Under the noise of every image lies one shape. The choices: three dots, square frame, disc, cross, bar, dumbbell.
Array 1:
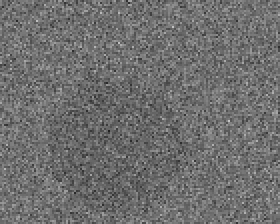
disc
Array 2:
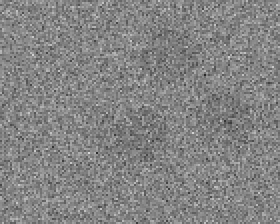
three dots
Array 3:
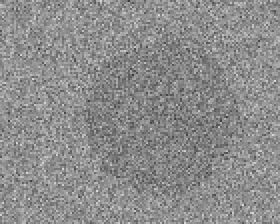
disc
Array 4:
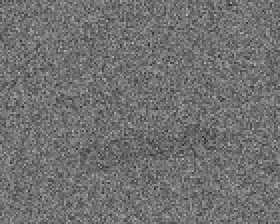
bar
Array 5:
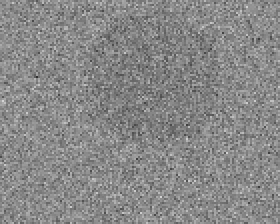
disc
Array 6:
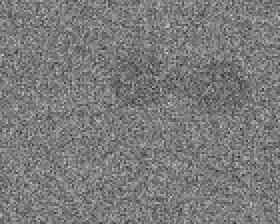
dumbbell
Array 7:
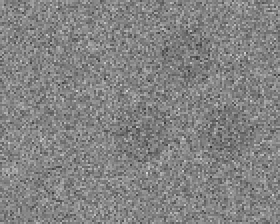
three dots
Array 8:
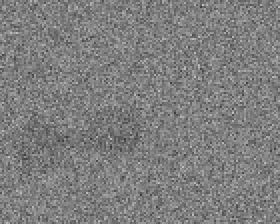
dumbbell
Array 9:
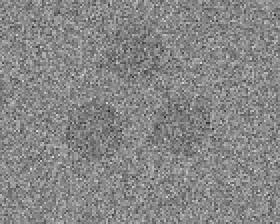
three dots
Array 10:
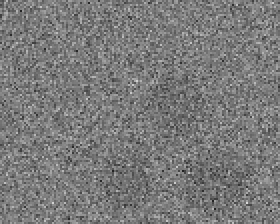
three dots
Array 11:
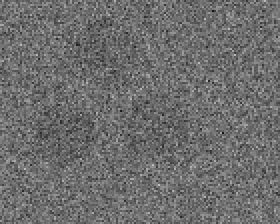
three dots
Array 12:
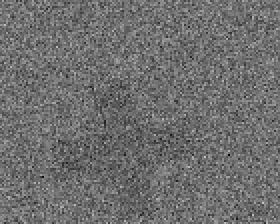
cross
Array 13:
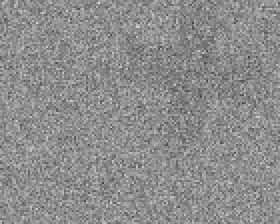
cross
